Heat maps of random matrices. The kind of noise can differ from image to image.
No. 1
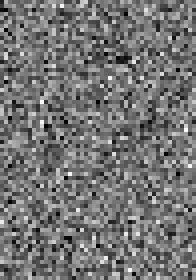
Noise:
independent entries
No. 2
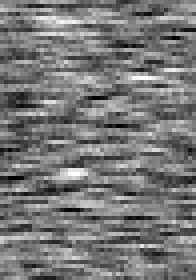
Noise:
streaked along the rows
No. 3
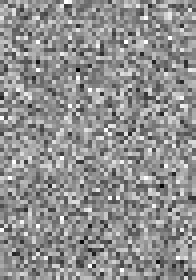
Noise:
independent entries
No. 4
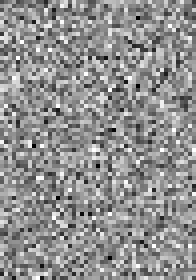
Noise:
independent entries
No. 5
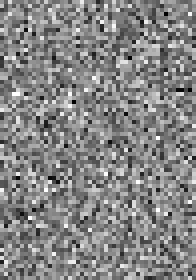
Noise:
independent entries
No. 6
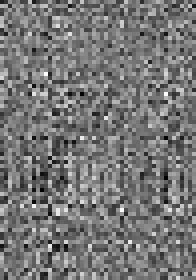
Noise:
low rank plus noise
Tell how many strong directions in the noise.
two
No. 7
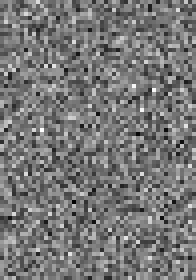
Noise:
independent entries
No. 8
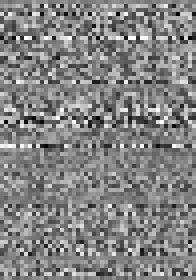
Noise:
rows of uneven size
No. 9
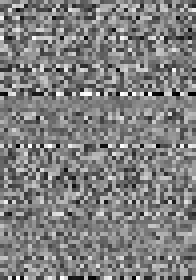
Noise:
rows of uneven size
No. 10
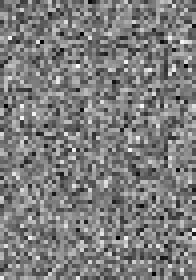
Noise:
independent entries
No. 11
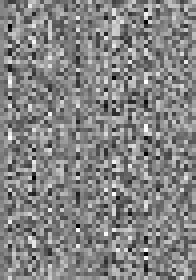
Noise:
columns of uneven size
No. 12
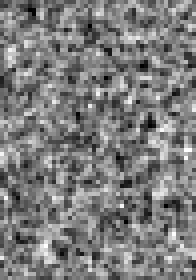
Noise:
blotchy
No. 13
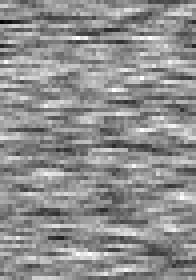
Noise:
streaked along the rows
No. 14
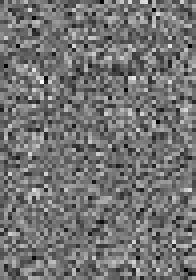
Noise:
low rank plus noise
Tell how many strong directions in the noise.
five to eight
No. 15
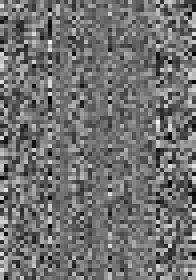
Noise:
columns of uneven size
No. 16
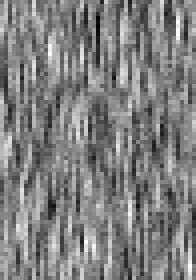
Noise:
streaked along the columns
